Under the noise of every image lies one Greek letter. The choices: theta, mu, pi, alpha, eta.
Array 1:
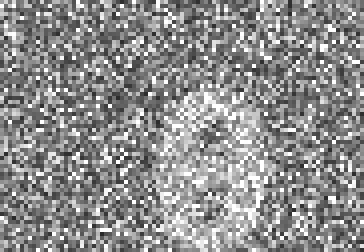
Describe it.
light theta
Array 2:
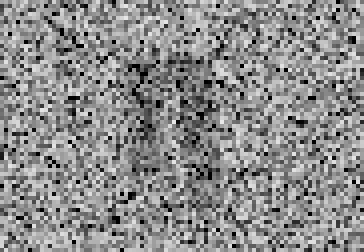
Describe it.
dark eta
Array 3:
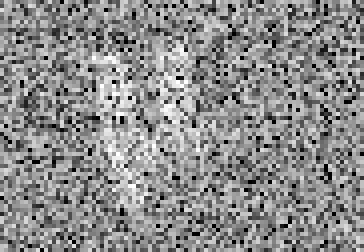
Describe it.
light mu
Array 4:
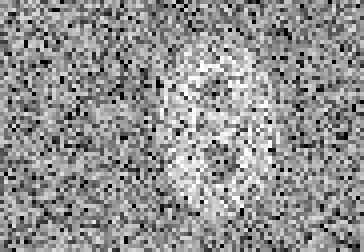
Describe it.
light theta
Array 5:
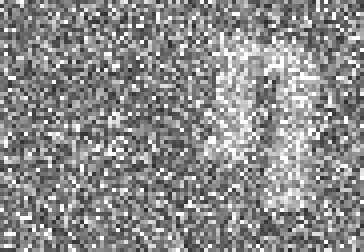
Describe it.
light eta
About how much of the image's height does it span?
two thirds
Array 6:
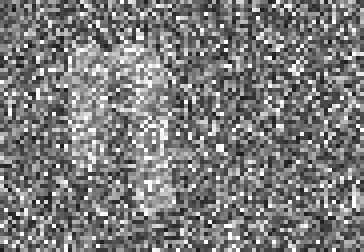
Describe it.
light eta
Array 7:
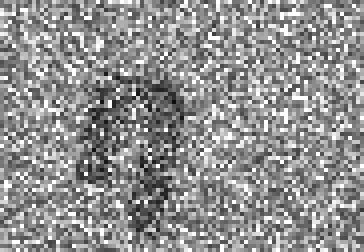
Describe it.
dark eta
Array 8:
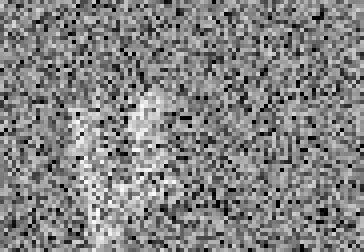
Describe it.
light mu
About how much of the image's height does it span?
two thirds
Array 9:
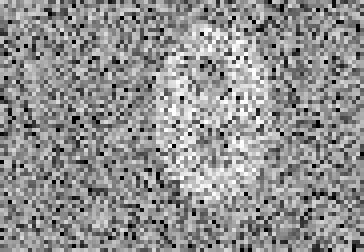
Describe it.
light theta
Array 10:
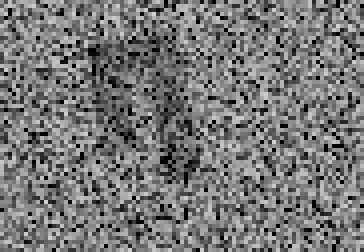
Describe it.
dark eta
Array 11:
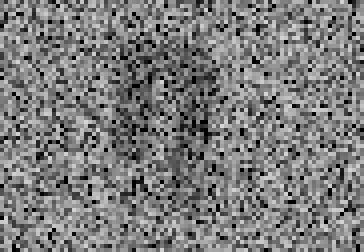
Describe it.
dark eta
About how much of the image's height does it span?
two thirds
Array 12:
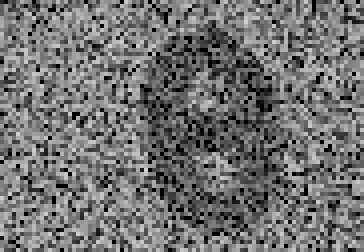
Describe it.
dark theta
